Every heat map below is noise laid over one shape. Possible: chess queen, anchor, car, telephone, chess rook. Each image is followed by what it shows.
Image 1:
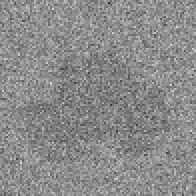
car
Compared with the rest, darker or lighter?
darker
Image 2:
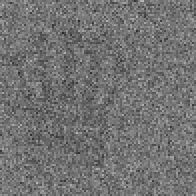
chess queen
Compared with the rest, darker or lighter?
darker
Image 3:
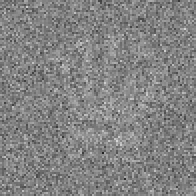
chess queen
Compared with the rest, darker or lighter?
lighter
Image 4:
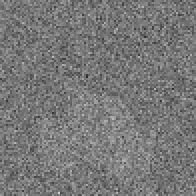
car
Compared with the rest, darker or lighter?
lighter
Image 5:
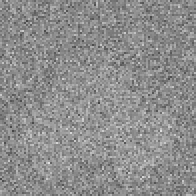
car
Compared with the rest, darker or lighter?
lighter
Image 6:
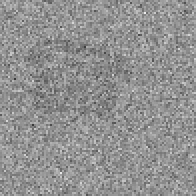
telephone
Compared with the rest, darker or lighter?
darker
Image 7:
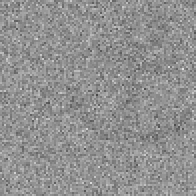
anchor
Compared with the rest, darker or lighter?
darker
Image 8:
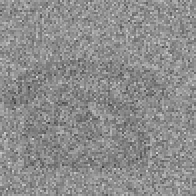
telephone
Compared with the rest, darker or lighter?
darker
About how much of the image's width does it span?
nearly all
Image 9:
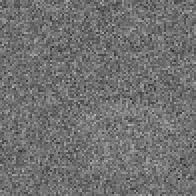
telephone
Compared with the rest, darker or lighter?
lighter
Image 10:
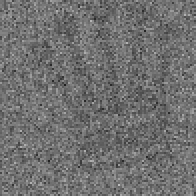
chess queen
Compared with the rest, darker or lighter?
darker
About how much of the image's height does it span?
nearly all
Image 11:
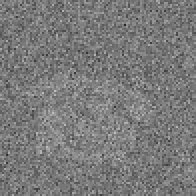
telephone
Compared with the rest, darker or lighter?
lighter
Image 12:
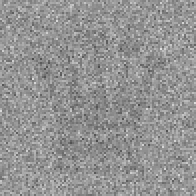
chess queen
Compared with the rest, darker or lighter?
darker
